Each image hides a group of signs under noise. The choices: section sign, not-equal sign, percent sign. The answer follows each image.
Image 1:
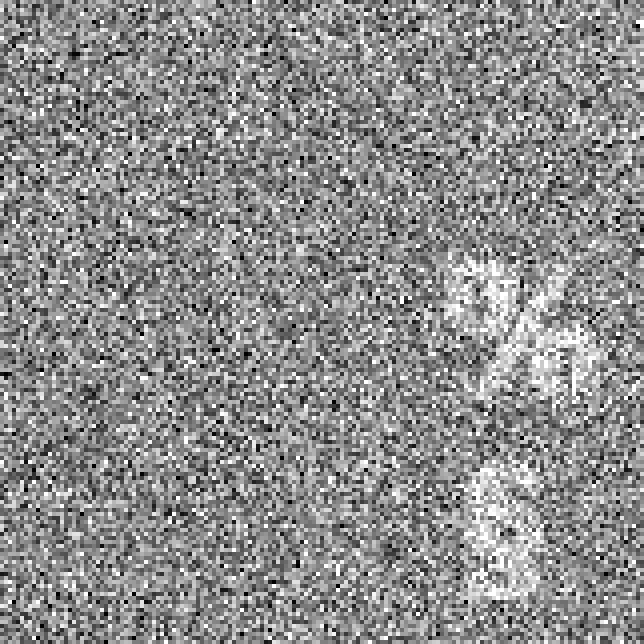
middle right: percent sign; bottom right: section sign
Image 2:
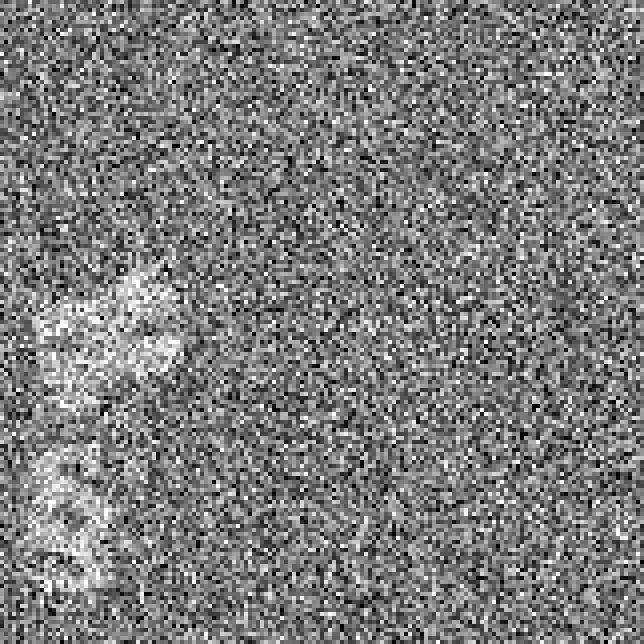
middle left: not-equal sign; bottom left: section sign
